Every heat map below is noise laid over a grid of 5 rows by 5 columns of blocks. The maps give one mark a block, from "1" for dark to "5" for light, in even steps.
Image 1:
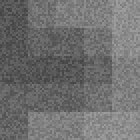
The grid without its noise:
1 3 4 4 5
1 2 2 3 5
1 1 1 2 4
2 2 2 3 4
2 4 4 5 5
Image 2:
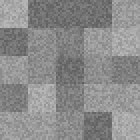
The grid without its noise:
5 1 1 1 4
1 3 2 4 5
4 3 1 3 2
2 5 2 4 4
4 4 3 1 5
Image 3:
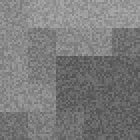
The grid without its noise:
4 5 5 5 5
4 3 4 4 2
4 3 1 1 1
4 4 1 1 1
2 3 2 1 1
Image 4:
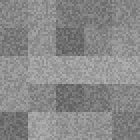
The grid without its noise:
3 4 2 2 3
2 4 1 3 4
4 5 5 5 5
4 3 1 2 3
1 5 4 4 2
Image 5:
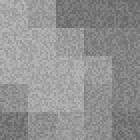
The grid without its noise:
5 4 1 1 1
5 5 4 2 2
5 5 5 4 2
3 5 5 3 2
1 3 4 3 1
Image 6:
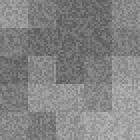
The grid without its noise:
4 2 1 1 3
2 1 1 1 2
1 3 1 2 4
2 4 4 3 5
3 2 4 5 5
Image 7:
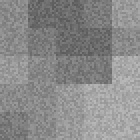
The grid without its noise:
3 1 1 2 4
3 2 1 1 3
4 3 2 2 5
3 3 4 5 5
2 3 4 5 5
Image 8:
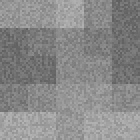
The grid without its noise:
4 4 5 3 1
1 2 3 2 1
1 1 3 3 1
2 3 4 4 3
5 5 4 5 5
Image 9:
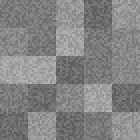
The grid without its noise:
2 2 4 1 4
3 2 5 2 3
5 5 1 2 3
2 1 3 5 1
1 4 1 2 4
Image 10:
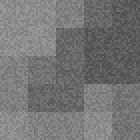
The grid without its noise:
5 5 4 2 1
5 5 2 1 1
4 3 2 1 1
4 2 2 4 3
5 4 4 5 3
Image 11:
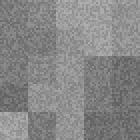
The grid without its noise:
2 3 5 5 4
2 2 4 5 4
2 3 4 2 1
1 4 4 2 1
5 2 4 1 1
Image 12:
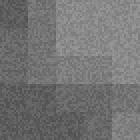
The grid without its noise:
1 3 5 5 5
2 3 5 5 5
2 3 4 4 5
1 1 2 2 3
1 1 1 2 4
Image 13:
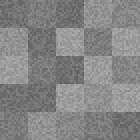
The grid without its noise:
1 2 1 4 3
4 1 5 2 5
5 2 1 5 3
1 1 5 4 5
2 4 3 2 1
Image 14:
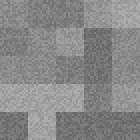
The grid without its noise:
3 2 2 4 5
2 3 4 1 3
3 3 2 1 3
5 5 5 2 4
1 5 1 1 1
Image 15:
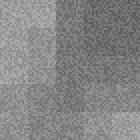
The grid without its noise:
5 5 2 1 1
5 4 2 1 1
5 4 2 2 2
4 3 2 3 3
4 3 3 4 5
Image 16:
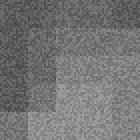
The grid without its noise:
1 1 2 2 1
1 2 3 3 3
1 2 4 4 4
1 3 5 5 4
3 5 5 5 4
